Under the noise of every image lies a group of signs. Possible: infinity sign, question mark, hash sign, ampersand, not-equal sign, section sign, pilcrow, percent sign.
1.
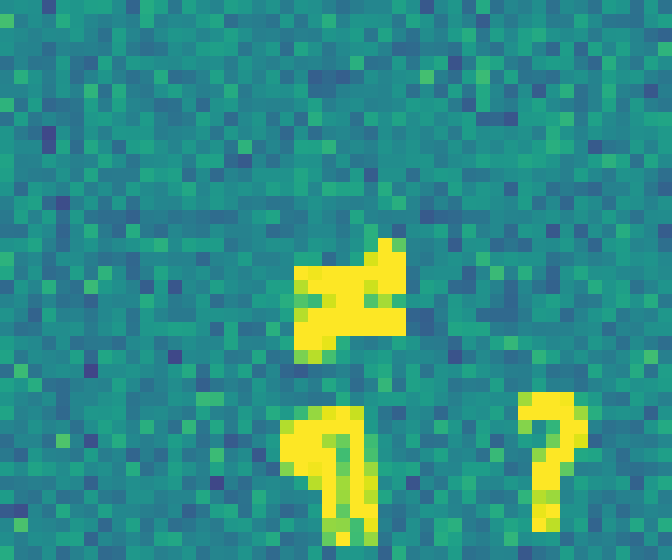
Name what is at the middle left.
nothing
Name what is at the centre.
not-equal sign
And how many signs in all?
3
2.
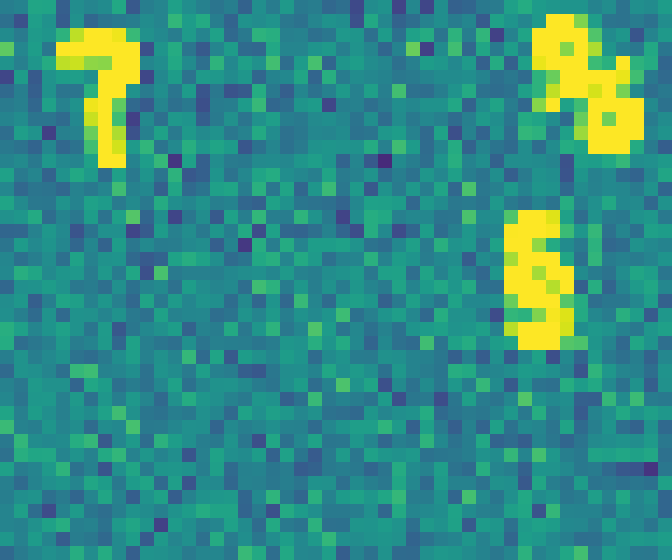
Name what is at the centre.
nothing
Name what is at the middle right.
section sign
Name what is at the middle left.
nothing
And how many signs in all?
3
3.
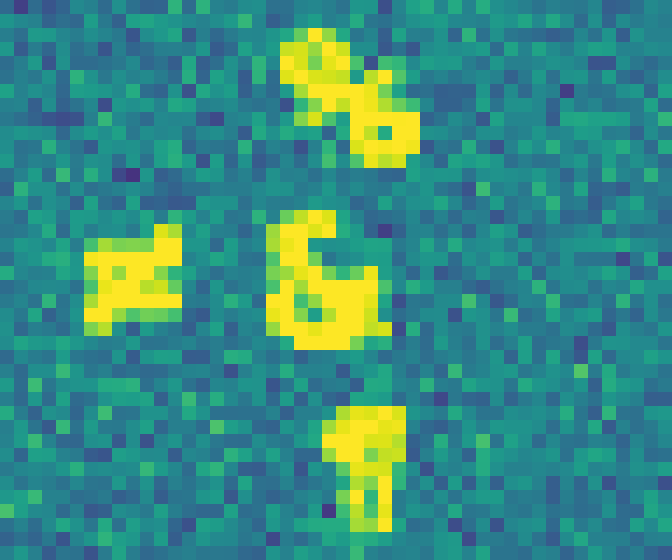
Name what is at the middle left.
not-equal sign
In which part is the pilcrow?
bottom middle
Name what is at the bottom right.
nothing
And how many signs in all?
4
